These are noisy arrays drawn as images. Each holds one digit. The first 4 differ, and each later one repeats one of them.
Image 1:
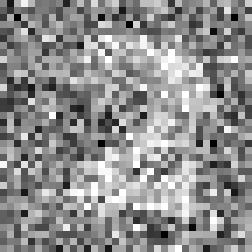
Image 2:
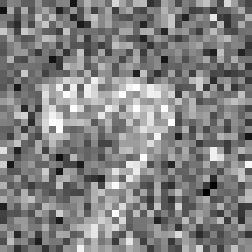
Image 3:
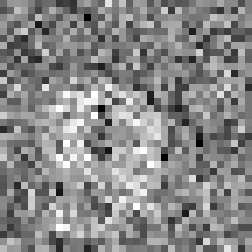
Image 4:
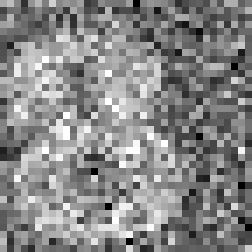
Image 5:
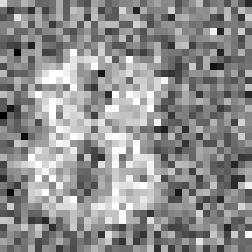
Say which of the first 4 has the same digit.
4
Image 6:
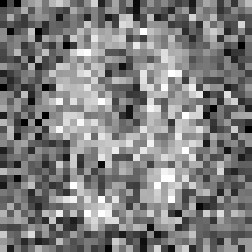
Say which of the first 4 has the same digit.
3
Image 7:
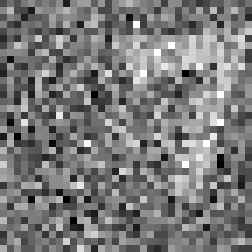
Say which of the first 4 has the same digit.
2
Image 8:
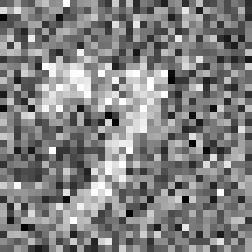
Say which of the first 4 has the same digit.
2
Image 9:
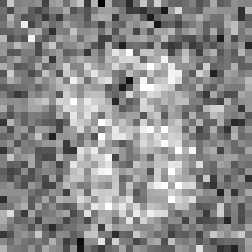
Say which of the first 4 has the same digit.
4
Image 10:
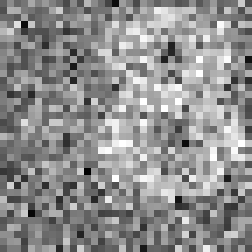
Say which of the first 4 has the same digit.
4
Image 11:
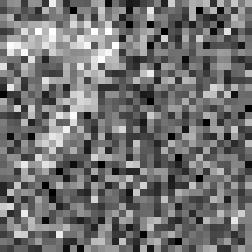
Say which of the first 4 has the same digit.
2
